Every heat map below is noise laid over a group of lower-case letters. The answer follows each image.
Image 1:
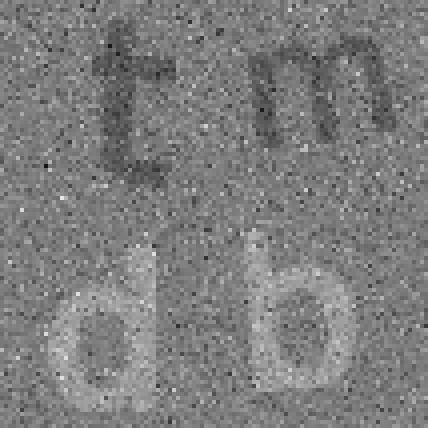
top left: dark t; top right: dark m; bottom left: light d; bottom right: light b
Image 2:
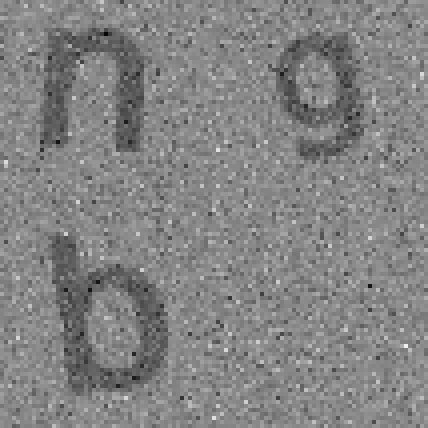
top left: dark n; top right: dark g; bottom left: dark b
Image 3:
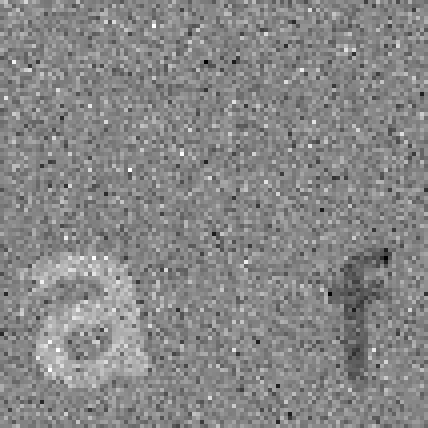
bottom left: light a; bottom right: dark f
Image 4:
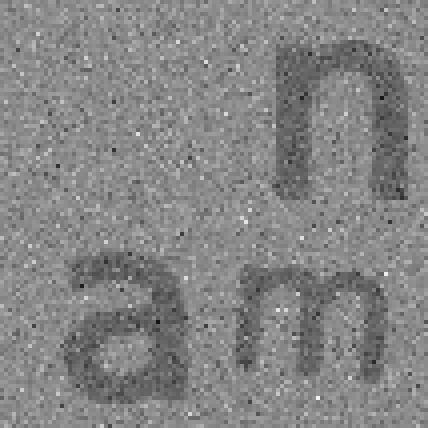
top right: dark n; bottom left: dark a; bottom right: dark m
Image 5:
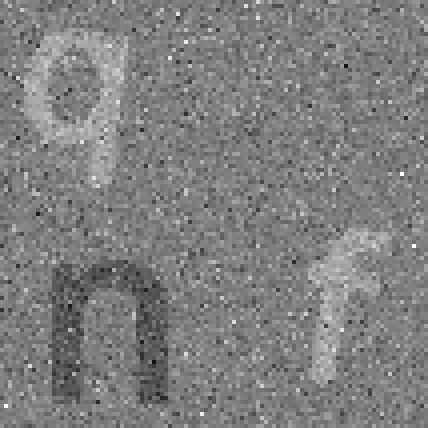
top left: light q; bottom left: dark n; bottom right: light f
